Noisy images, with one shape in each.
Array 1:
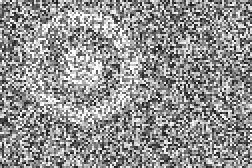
bullseye
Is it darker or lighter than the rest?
lighter
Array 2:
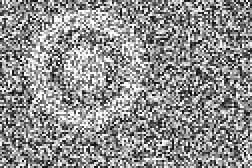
bullseye
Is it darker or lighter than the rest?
lighter
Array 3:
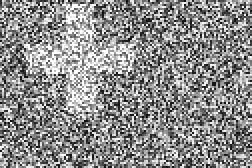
cross
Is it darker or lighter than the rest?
lighter
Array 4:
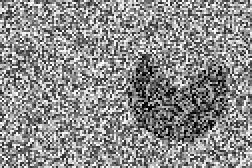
disc with a wedge cut out
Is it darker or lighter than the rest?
darker
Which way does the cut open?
up
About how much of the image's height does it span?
half
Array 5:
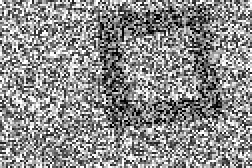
square frame
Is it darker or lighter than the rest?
darker
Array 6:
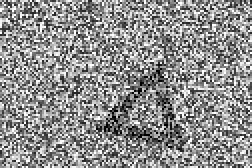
triangle frame
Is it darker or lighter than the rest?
darker
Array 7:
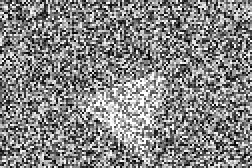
triangle
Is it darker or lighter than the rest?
lighter
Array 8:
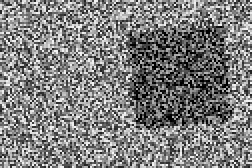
square
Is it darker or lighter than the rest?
darker
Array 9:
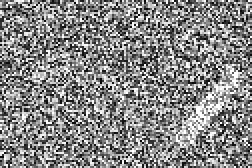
bar
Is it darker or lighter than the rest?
lighter
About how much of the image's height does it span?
half
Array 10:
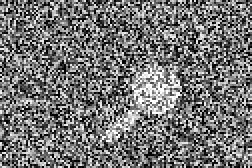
lollipop
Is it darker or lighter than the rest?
lighter
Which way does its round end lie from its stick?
up and right
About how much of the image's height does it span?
half
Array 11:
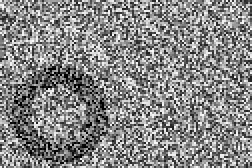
ring
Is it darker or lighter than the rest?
darker
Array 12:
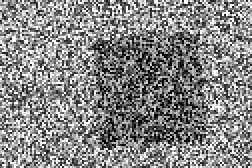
square
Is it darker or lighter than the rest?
darker
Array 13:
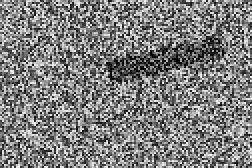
bar
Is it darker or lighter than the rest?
darker
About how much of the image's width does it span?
half
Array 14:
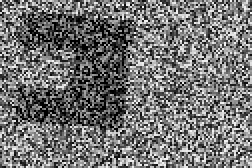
square with a notch
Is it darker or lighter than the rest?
darker
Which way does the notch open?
left
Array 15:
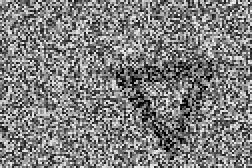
triangle frame
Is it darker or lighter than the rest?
darker
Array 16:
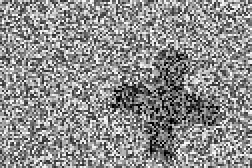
cross
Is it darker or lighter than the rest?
darker
